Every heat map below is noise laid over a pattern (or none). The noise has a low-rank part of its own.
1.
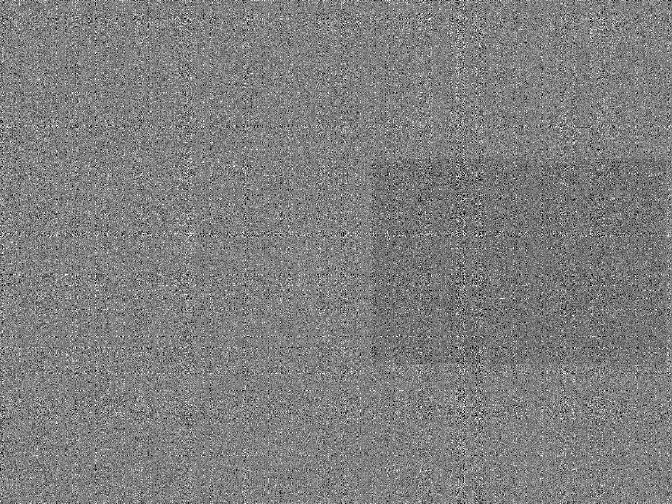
one block
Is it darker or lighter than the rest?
darker
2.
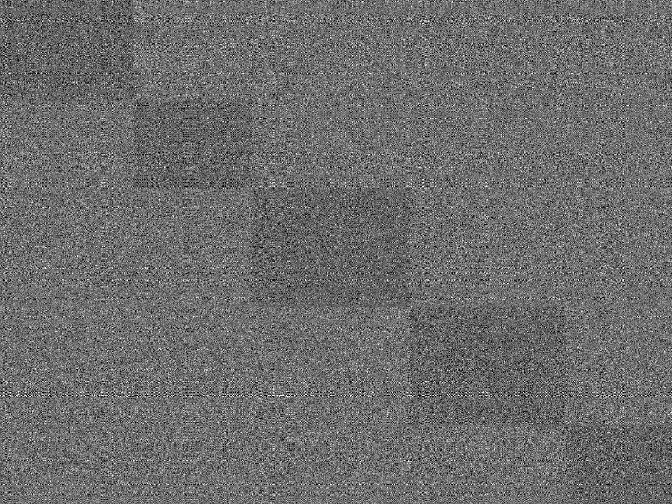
blocks along the diagonal
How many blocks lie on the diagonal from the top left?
5
